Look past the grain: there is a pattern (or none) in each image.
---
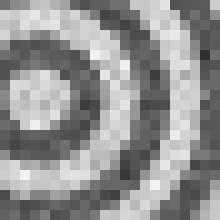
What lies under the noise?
rings round one point
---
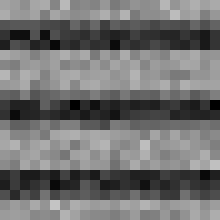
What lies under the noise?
horizontal stripes
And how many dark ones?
3
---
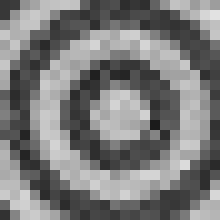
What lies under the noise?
rings round one point
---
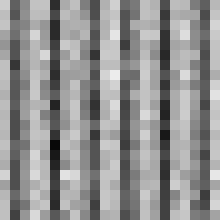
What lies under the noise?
vertical stripes
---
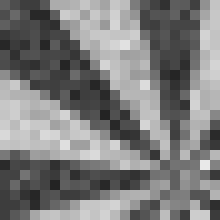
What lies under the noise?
spokes from one point
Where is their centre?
bottom right
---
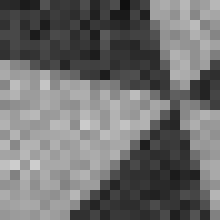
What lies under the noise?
spokes from one point
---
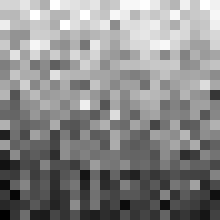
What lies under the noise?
a smooth slope
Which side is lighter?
top
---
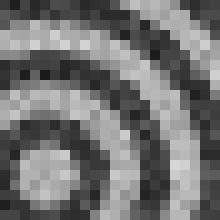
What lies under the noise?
rings round one point
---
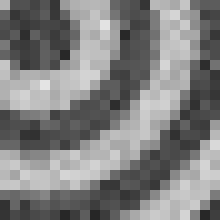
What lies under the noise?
rings round one point
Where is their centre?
top left
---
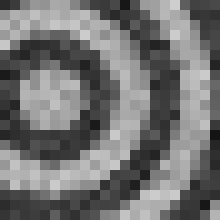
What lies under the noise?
rings round one point
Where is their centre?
middle left
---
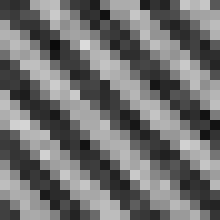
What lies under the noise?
diagonal stripes
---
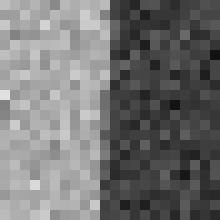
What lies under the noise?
a sharp edge
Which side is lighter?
left
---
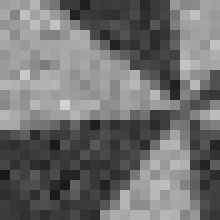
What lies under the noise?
spokes from one point
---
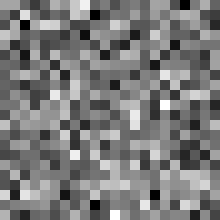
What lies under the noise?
only noise
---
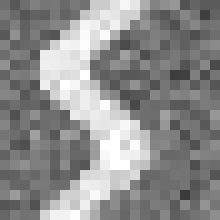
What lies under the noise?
a wavy band
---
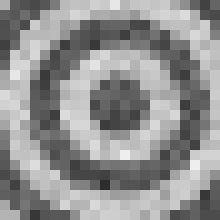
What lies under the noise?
rings round one point
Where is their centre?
centre
